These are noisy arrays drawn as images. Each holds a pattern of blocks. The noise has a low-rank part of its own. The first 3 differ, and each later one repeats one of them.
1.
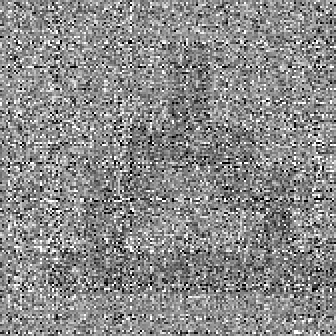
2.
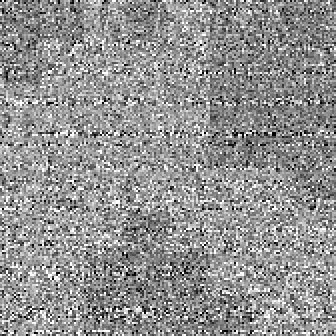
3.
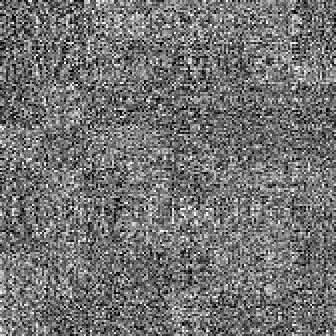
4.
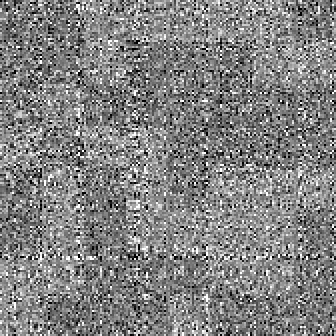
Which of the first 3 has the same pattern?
3
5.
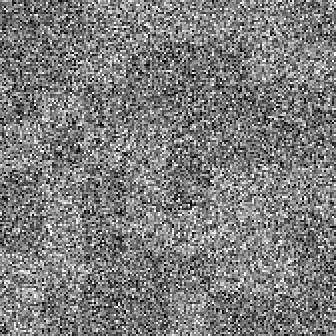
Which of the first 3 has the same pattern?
3
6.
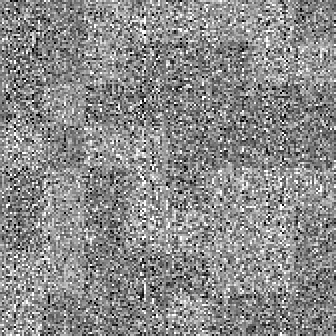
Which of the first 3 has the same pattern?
3
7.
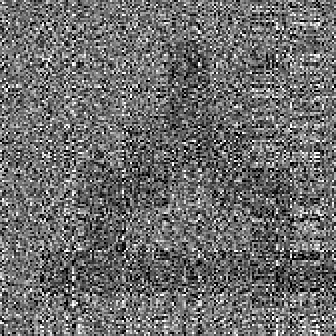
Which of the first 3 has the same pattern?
1
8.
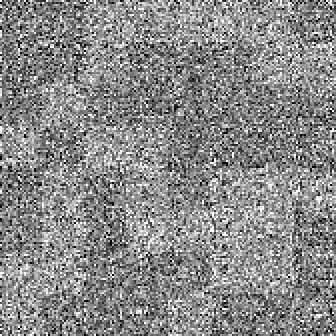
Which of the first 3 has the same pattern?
3
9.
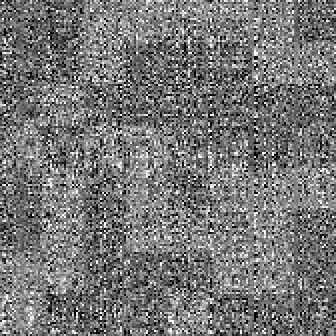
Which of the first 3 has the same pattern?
3
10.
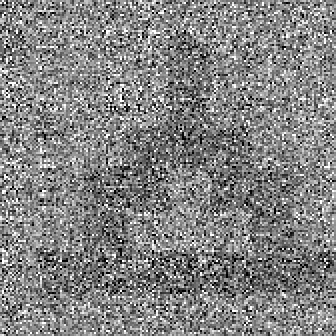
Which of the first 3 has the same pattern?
1
